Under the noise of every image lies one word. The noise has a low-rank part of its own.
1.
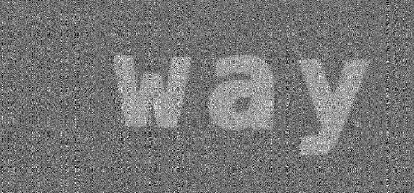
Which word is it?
way
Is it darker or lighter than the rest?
lighter
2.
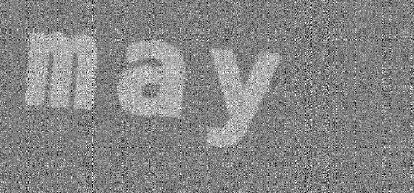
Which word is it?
may
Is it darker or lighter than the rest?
lighter
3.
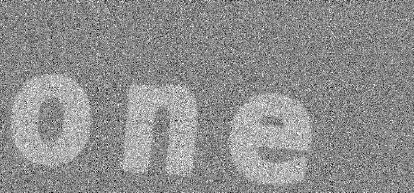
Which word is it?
one
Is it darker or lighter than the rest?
lighter
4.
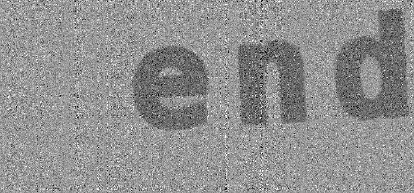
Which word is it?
end
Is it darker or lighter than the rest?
darker
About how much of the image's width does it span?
two thirds
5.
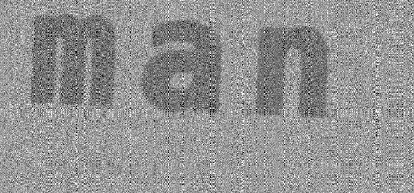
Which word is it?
man
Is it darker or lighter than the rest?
darker
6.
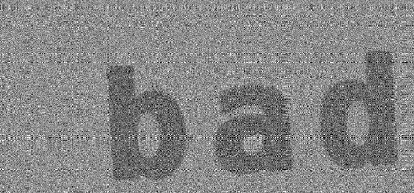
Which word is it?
bad
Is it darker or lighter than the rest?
darker
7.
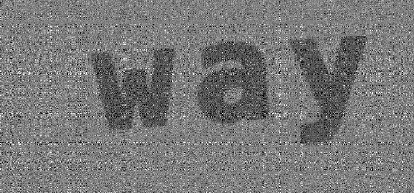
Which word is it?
way
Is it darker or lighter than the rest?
darker
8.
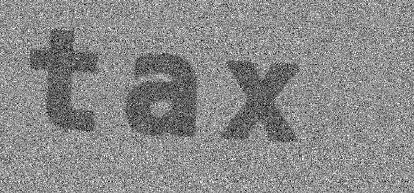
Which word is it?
tax
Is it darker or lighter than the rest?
darker
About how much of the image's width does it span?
two thirds
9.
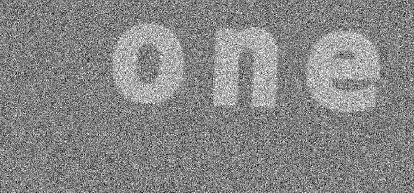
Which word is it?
one
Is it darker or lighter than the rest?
lighter
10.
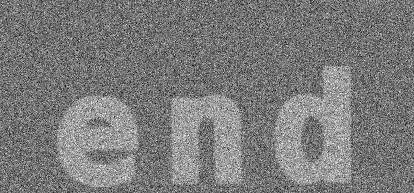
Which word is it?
end
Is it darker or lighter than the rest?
lighter
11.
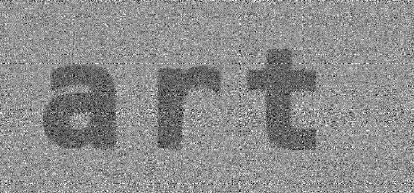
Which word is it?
art
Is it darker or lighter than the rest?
darker
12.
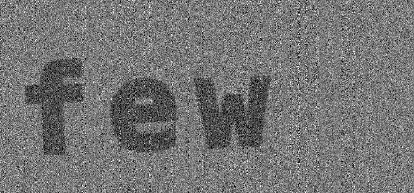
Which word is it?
few
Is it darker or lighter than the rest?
darker
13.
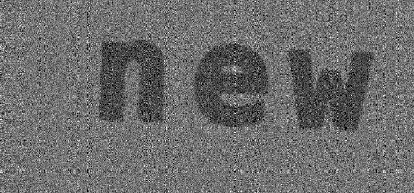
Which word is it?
new
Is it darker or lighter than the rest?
darker
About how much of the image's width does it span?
two thirds
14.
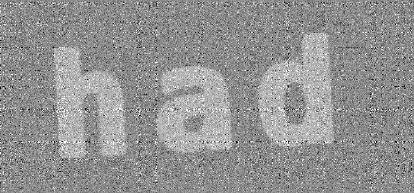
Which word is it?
had
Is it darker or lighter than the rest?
lighter
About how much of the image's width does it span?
two thirds
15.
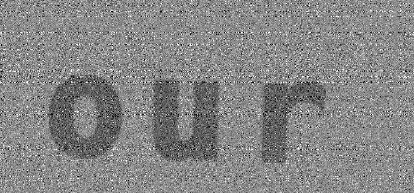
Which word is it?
our
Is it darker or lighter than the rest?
darker
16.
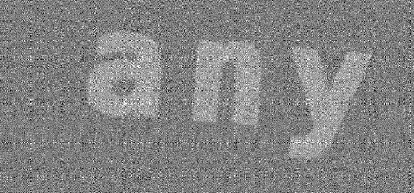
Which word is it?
any
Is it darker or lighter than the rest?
lighter
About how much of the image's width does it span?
two thirds
